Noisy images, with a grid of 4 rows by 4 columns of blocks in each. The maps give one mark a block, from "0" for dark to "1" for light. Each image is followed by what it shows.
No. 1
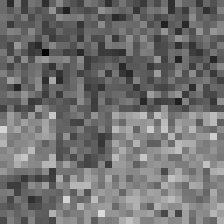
0000
0000
1011
0111
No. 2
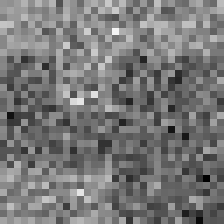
1111
0100
0000
1100
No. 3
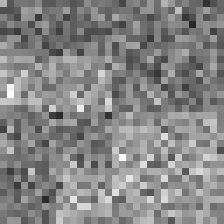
0000
1100
0011
0111
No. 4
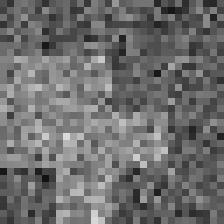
0000
1100
1110
0100
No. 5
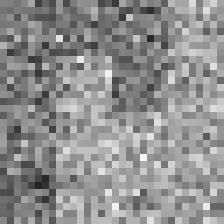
0001
0101
0111
0111
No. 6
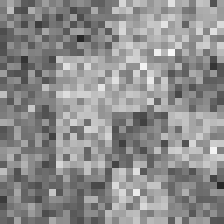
0011
0110
0101
0010
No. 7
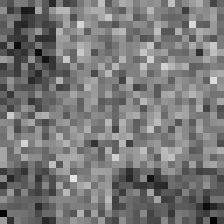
0111
0111
1111
0100
